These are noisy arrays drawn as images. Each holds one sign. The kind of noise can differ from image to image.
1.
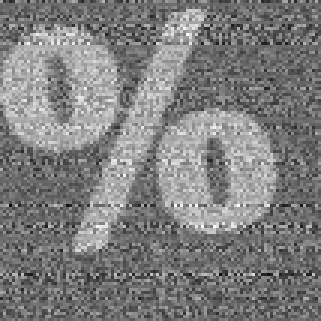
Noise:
rows of uneven size
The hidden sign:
percent sign
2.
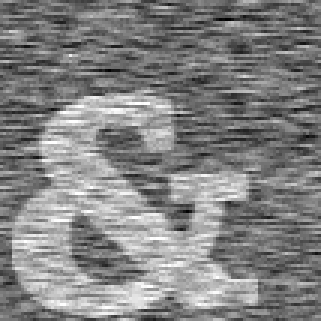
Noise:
streaked along the rows
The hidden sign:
ampersand
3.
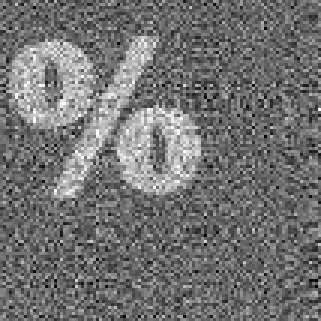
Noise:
low rank plus noise
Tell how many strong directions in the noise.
three or four
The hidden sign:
percent sign
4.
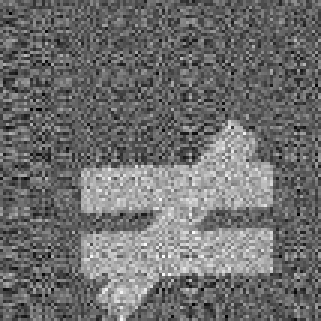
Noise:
low rank plus noise
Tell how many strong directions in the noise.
two
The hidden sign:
not-equal sign
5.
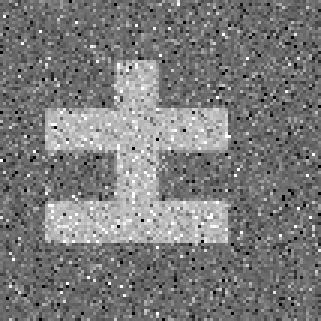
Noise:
heavy tails
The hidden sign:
plus-minus sign
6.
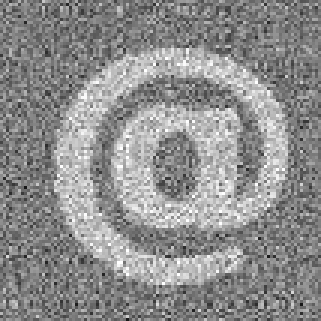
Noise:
low rank plus noise
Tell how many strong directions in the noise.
three or four
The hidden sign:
at sign
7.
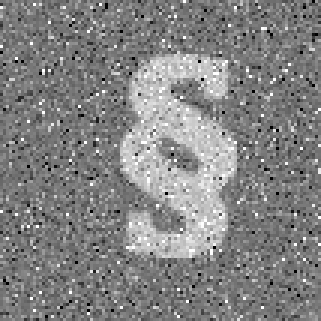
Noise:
heavy tails
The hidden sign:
section sign
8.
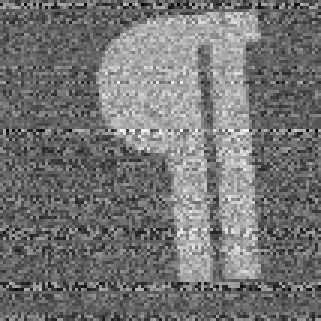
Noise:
rows of uneven size
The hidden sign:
pilcrow
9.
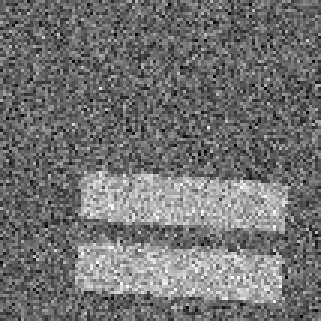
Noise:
independent entries
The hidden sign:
equals sign
